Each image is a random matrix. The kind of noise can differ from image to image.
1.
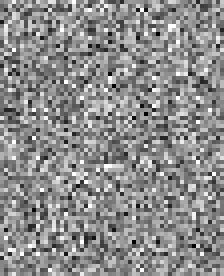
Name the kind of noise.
low rank plus noise
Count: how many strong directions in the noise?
five to eight
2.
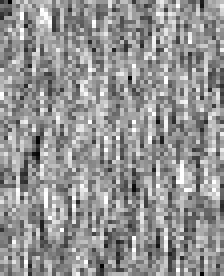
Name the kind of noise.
streaked along the columns
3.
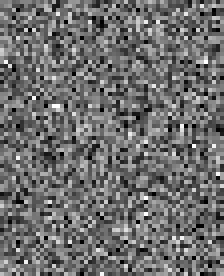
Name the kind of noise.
low rank plus noise
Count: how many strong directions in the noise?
five to eight
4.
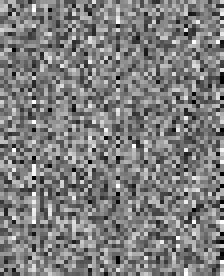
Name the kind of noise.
columns of uneven size
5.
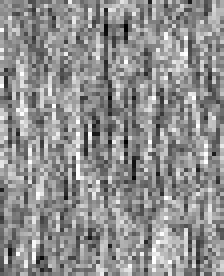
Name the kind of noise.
streaked along the columns
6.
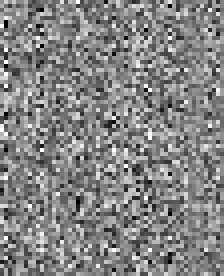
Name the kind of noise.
columns of uneven size
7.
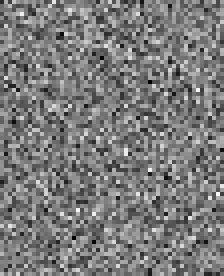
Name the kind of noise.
independent entries
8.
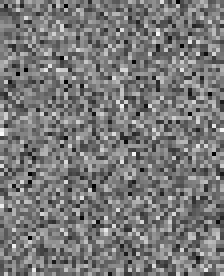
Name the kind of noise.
independent entries
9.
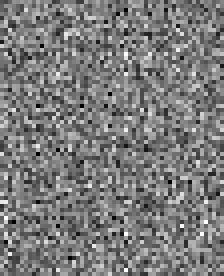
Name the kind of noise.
low rank plus noise
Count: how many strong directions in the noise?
one
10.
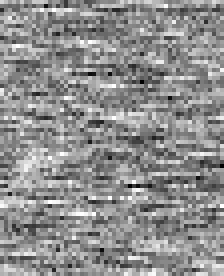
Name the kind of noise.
streaked along the rows
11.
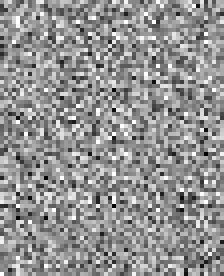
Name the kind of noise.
low rank plus noise
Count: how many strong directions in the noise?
three or four
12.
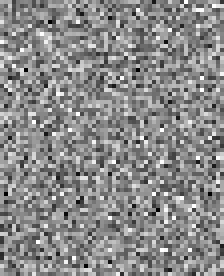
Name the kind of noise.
independent entries
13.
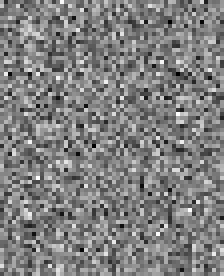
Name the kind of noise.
low rank plus noise
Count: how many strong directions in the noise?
one
